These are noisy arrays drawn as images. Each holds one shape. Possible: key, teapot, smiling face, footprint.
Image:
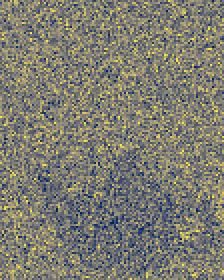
teapot
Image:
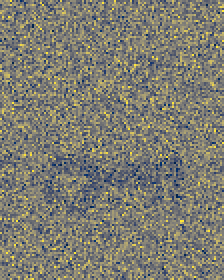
key
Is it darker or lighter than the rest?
darker
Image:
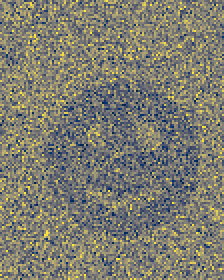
smiling face
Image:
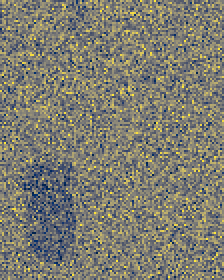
footprint
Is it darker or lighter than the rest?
darker
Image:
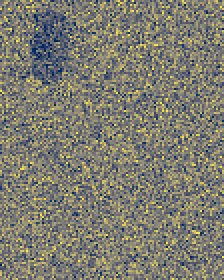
footprint
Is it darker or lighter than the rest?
darker
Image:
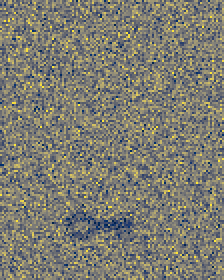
key
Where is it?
bottom middle
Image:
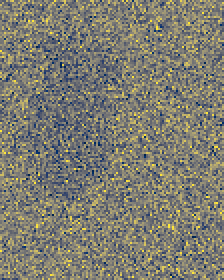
footprint
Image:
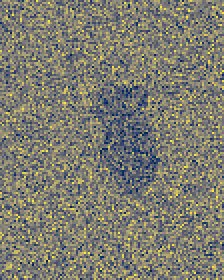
footprint
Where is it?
centre
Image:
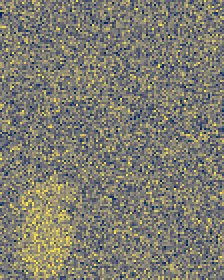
footprint
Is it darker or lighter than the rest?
lighter
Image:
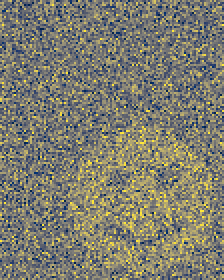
smiling face
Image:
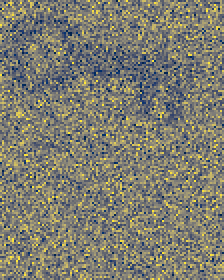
key
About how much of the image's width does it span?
nearly all
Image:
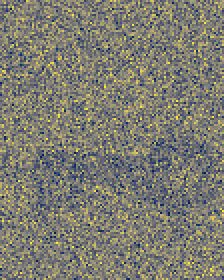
key
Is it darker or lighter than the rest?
darker
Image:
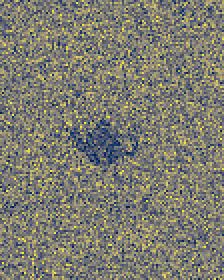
teapot
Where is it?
centre
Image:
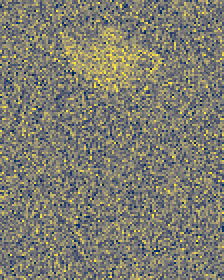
teapot
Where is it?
top middle
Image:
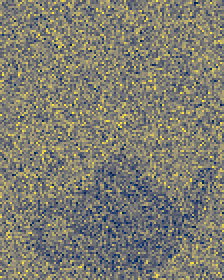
teapot
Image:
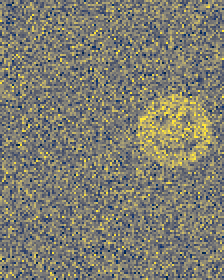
smiling face
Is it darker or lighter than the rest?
lighter
